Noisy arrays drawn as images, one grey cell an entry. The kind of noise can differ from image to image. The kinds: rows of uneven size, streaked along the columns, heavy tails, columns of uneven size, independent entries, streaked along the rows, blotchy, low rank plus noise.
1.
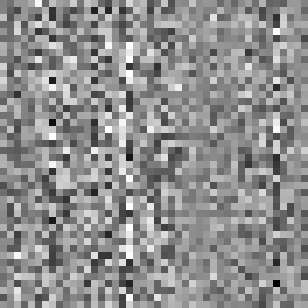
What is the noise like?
columns of uneven size
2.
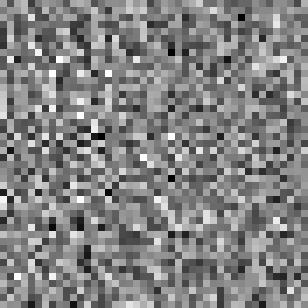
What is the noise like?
low rank plus noise
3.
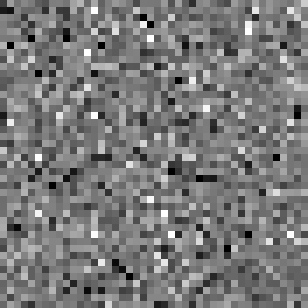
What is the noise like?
heavy tails
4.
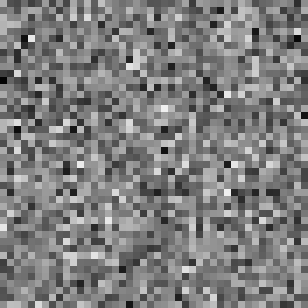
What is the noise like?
independent entries
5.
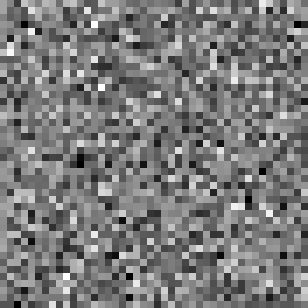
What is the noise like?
independent entries
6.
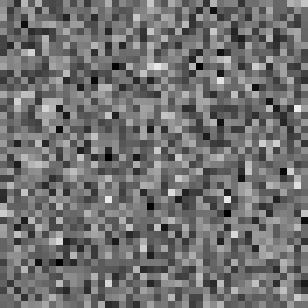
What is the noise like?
independent entries
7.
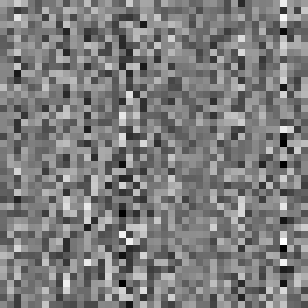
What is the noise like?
columns of uneven size
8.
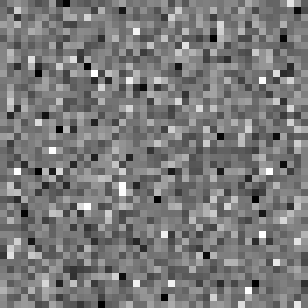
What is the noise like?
heavy tails
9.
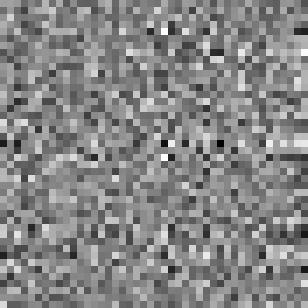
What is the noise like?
low rank plus noise
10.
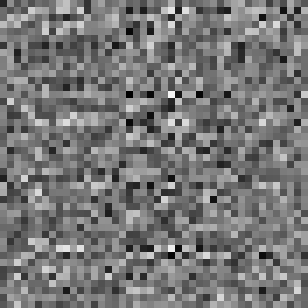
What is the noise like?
low rank plus noise
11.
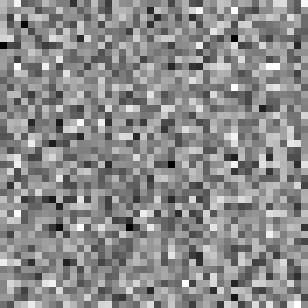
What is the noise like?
low rank plus noise
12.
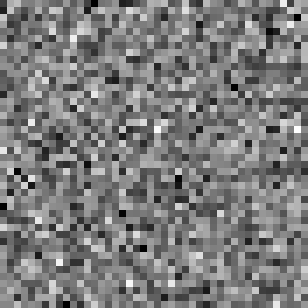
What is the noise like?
independent entries
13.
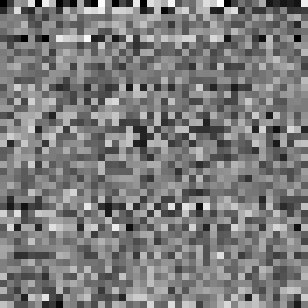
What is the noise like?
rows of uneven size
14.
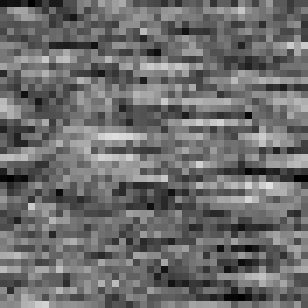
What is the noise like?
streaked along the rows
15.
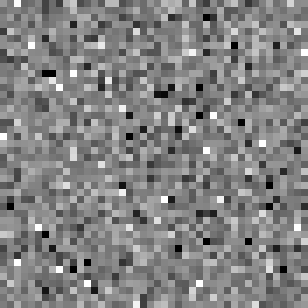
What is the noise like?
heavy tails
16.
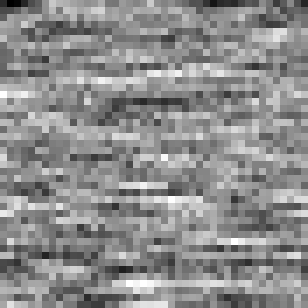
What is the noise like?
streaked along the rows
